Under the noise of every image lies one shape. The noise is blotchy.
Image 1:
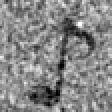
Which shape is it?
musical note
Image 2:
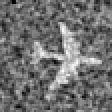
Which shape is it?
airplane
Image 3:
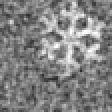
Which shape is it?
snowflake
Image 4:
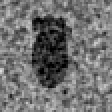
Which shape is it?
footprint
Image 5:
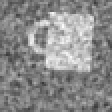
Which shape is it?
cup
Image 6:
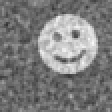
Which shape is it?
smiling face
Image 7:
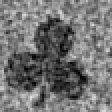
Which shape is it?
club
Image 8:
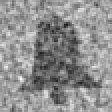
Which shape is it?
bell
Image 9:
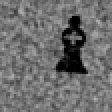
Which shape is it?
chess bishop
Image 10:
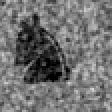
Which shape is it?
chess knight
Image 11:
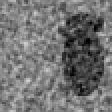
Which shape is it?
footprint
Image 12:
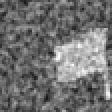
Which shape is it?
flag
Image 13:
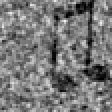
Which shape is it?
pair of musical notes
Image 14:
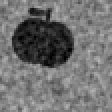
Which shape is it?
apple
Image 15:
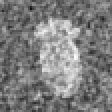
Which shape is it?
footprint
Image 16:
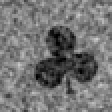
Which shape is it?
club
